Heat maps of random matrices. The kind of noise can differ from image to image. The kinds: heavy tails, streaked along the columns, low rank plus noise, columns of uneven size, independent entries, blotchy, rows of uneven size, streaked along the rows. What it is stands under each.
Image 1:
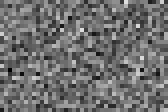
independent entries
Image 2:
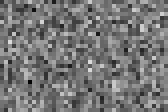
low rank plus noise
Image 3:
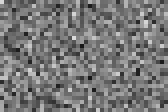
independent entries
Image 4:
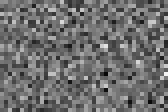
low rank plus noise
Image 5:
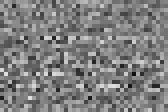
rows of uneven size
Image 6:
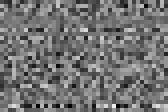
rows of uneven size
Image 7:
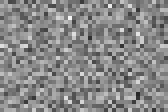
low rank plus noise
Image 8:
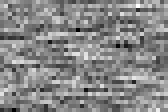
streaked along the rows
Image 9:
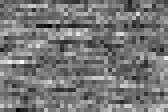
streaked along the rows
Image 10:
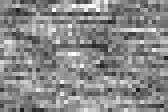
streaked along the rows
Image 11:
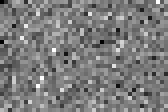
heavy tails
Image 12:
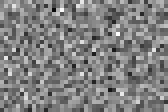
low rank plus noise
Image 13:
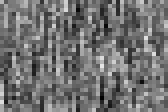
streaked along the columns
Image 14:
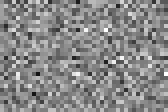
low rank plus noise
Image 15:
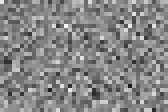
low rank plus noise
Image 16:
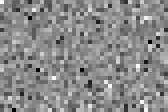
heavy tails
